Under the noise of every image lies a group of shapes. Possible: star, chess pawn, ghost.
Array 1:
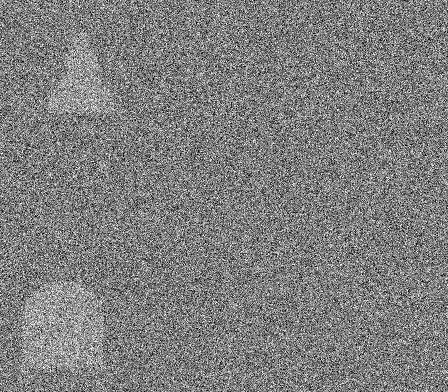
top left: chess pawn; bottom left: ghost
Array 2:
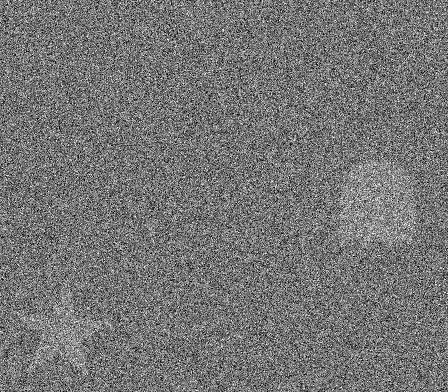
middle right: ghost; bottom left: star
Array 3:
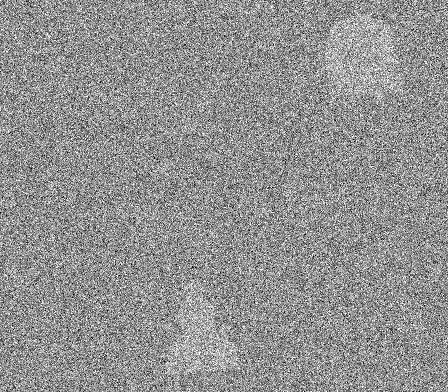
top right: ghost; bottom middle: chess pawn
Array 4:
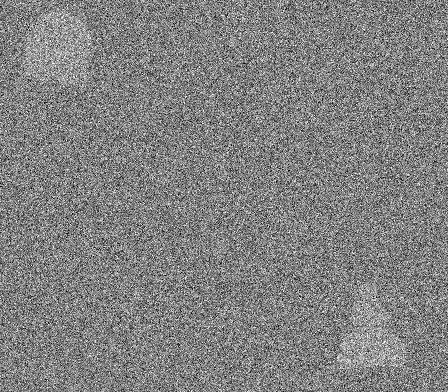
top left: ghost; bottom right: chess pawn
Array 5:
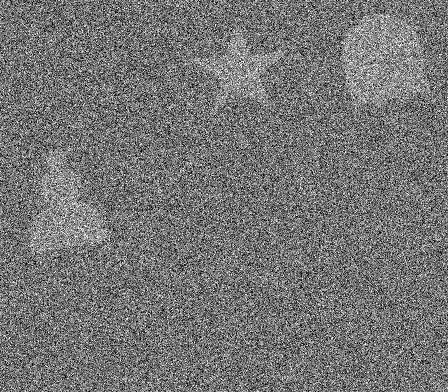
top middle: star; top right: ghost; middle left: chess pawn
